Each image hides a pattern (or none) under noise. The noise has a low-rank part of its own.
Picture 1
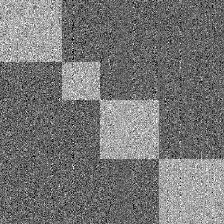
blocks along the diagonal
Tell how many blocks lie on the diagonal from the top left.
4
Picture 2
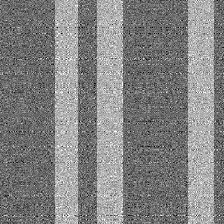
bands of columns
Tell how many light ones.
3
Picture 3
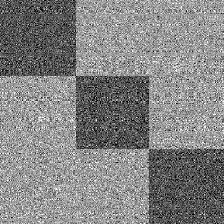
blocks along the diagonal
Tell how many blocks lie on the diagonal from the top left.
3
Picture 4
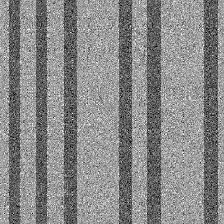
bands of columns
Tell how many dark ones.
6
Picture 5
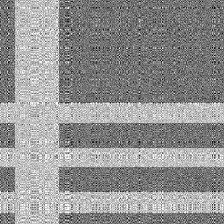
bands of rows crossing bands of columns
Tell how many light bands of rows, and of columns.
3 and 1
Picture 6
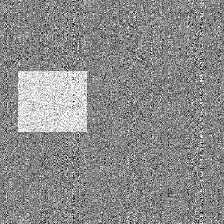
one block
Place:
middle left
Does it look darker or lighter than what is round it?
lighter
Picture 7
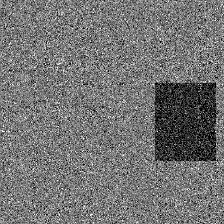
one block
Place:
middle right
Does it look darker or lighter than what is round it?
darker
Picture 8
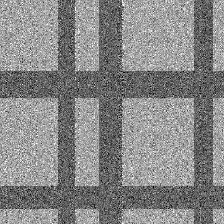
bands of rows crossing bands of columns
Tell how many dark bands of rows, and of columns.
2 and 3
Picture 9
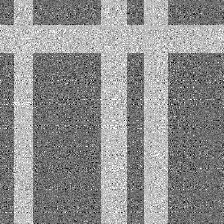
bands of rows crossing bands of columns
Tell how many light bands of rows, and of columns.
1 and 3
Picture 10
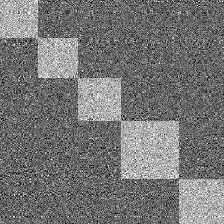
blocks along the diagonal
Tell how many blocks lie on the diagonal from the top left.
5
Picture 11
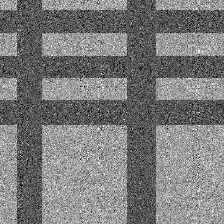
bands of rows crossing bands of columns
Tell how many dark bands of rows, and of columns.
3 and 2
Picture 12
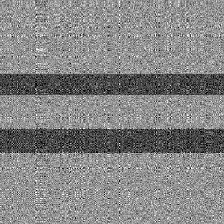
bands of rows
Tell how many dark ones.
2
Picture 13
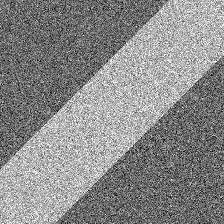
a diagonal band
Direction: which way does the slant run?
bottom left to top right
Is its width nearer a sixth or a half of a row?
a half
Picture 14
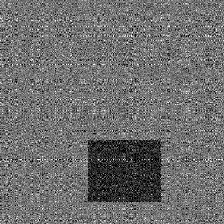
one block
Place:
bottom middle
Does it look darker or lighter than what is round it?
darker
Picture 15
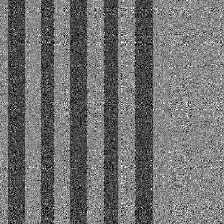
bands of columns
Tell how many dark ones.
5
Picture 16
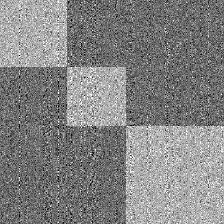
blocks along the diagonal
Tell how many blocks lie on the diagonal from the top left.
3
